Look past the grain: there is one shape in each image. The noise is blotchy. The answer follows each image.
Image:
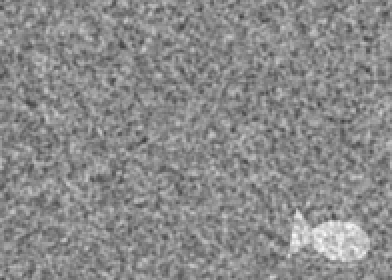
fish
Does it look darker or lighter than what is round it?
lighter
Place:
bottom right
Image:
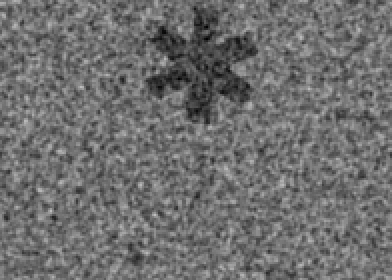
asterisk
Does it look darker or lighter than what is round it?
darker
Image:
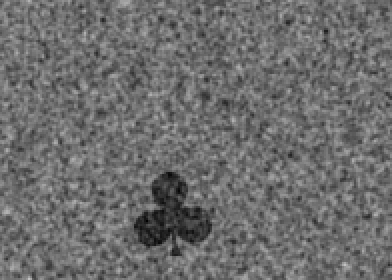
club
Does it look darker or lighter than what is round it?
darker
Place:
bottom middle
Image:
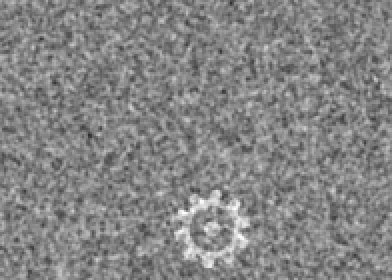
gear
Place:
bottom middle
